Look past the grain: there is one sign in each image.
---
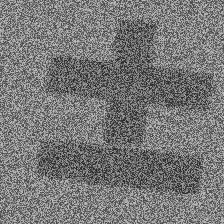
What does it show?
dark plus-minus sign
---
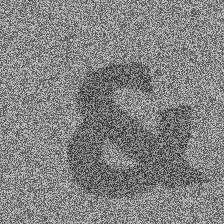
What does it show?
dark ampersand
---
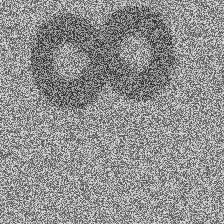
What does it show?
dark infinity sign
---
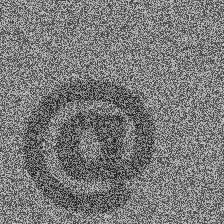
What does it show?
dark at sign
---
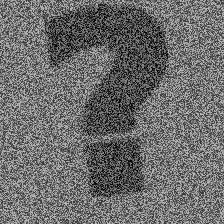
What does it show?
dark question mark
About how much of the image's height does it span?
nearly all
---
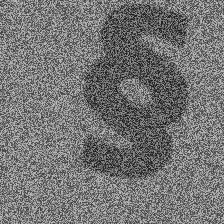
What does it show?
dark section sign
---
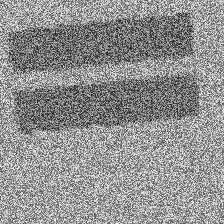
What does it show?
dark equals sign
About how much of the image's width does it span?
nearly all
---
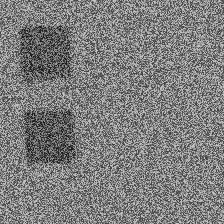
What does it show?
dark colon
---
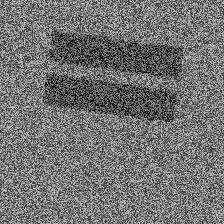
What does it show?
dark equals sign
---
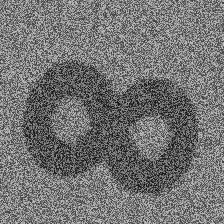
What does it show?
dark infinity sign
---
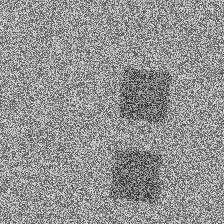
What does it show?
dark colon
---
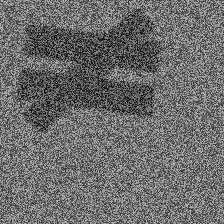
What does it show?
dark not-equal sign
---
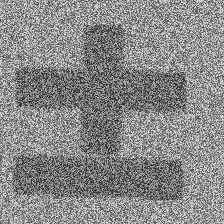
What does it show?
dark plus-minus sign
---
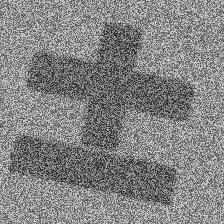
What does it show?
dark plus-minus sign
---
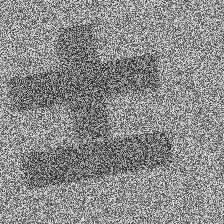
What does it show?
dark plus-minus sign
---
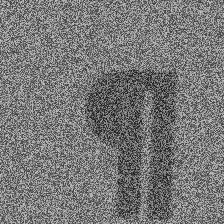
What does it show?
dark pilcrow
